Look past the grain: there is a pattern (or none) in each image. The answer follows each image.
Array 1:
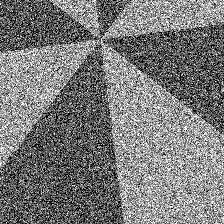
spokes from one point
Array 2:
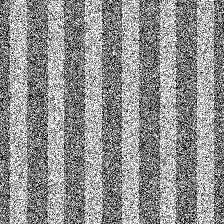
vertical stripes
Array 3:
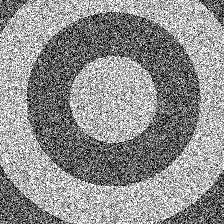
rings round one point
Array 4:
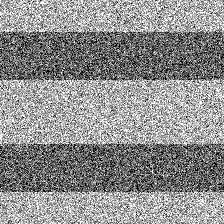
horizontal stripes
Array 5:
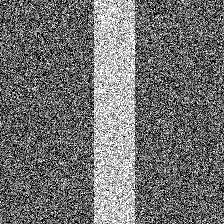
one vertical stripe
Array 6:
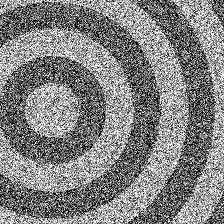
rings round one point
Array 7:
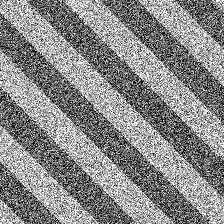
diagonal stripes
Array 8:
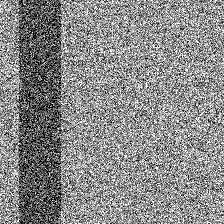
one vertical stripe
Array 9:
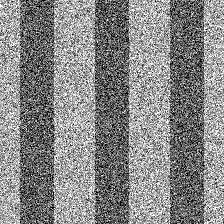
vertical stripes
